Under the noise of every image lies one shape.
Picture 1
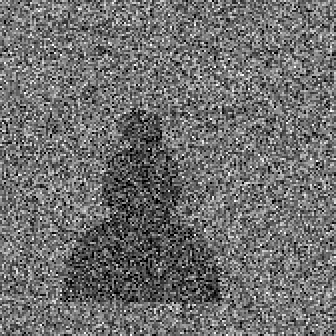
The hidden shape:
chess pawn
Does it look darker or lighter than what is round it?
darker
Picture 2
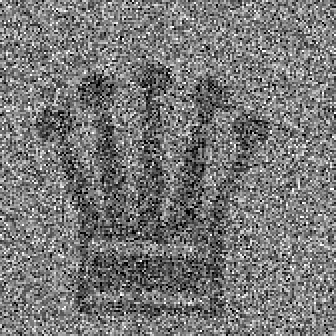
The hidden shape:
chess queen
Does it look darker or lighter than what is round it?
darker
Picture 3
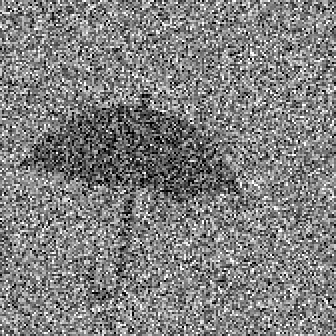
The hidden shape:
umbrella
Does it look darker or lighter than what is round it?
darker
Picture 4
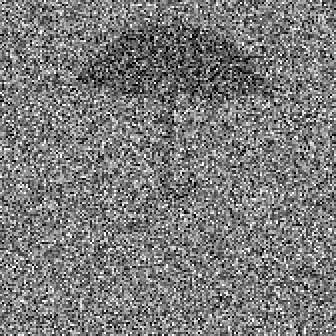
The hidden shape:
umbrella
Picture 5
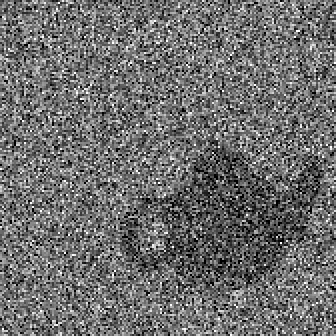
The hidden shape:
teapot
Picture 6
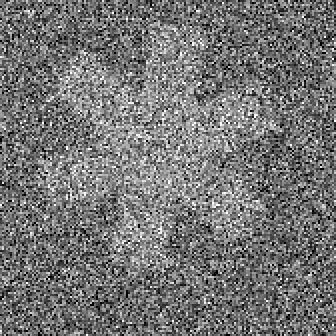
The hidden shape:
asterisk
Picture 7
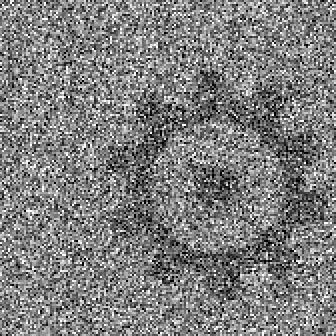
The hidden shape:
gear
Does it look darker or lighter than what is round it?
darker
